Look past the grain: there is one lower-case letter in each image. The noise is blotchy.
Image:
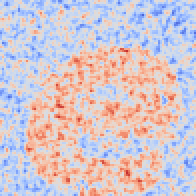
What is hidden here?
red e
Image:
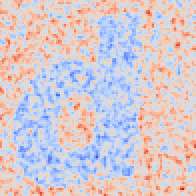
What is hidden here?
blue d
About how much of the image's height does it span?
nearly all
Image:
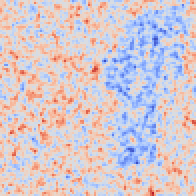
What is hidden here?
blue f
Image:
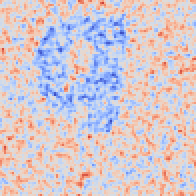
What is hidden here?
blue q
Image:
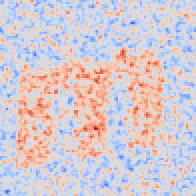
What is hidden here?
red m
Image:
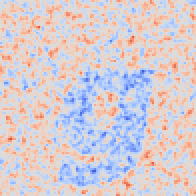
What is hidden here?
blue g
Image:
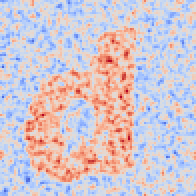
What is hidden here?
red d
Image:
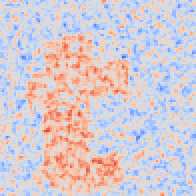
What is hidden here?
red t
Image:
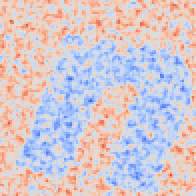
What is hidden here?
blue n
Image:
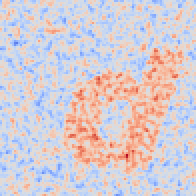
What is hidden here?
red d
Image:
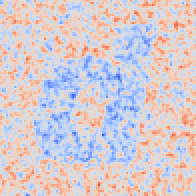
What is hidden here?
blue d
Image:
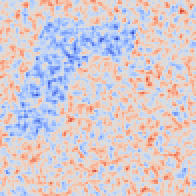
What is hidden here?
blue r
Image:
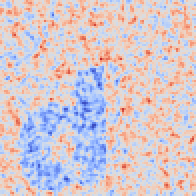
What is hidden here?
blue d
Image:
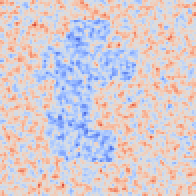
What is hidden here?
blue t
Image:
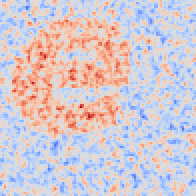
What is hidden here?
red e
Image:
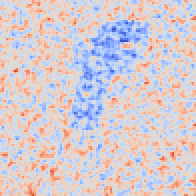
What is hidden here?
blue f
